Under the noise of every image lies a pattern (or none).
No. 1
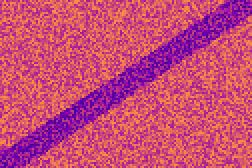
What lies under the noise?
a diagonal band
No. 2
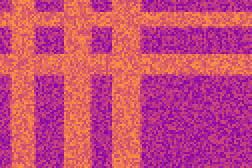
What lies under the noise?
bands of rows crossing bands of columns
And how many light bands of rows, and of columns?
2 and 3
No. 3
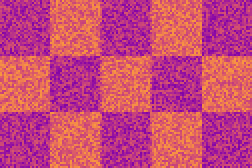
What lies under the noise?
a checkerboard
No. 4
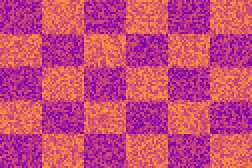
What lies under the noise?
a checkerboard
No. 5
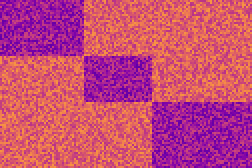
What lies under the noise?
blocks along the diagonal
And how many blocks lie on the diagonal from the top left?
3
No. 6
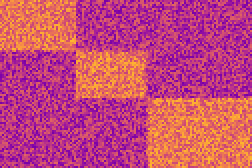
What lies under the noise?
blocks along the diagonal
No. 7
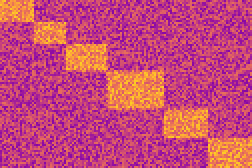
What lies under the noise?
blocks along the diagonal
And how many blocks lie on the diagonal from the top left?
6
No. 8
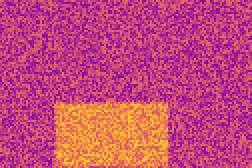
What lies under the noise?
one block
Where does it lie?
bottom middle
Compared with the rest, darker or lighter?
lighter
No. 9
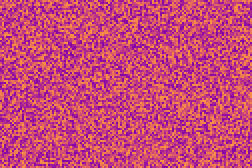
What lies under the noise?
only noise
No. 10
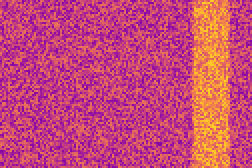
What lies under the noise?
one band of columns
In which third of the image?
right
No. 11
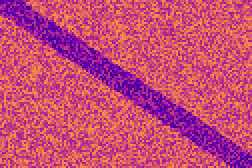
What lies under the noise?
a diagonal band
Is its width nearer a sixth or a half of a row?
a sixth
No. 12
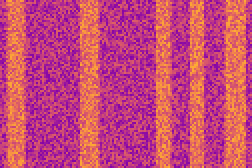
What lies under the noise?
bands of columns
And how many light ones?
5
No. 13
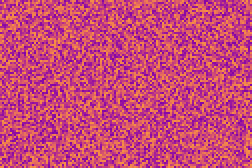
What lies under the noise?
only noise
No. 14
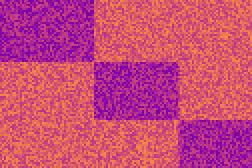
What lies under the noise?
blocks along the diagonal
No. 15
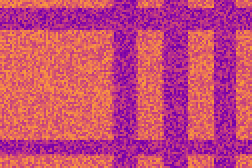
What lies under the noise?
bands of rows crossing bands of columns
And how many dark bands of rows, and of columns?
2 and 3
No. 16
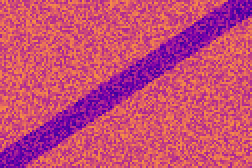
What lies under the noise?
a diagonal band
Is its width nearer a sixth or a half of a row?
a sixth
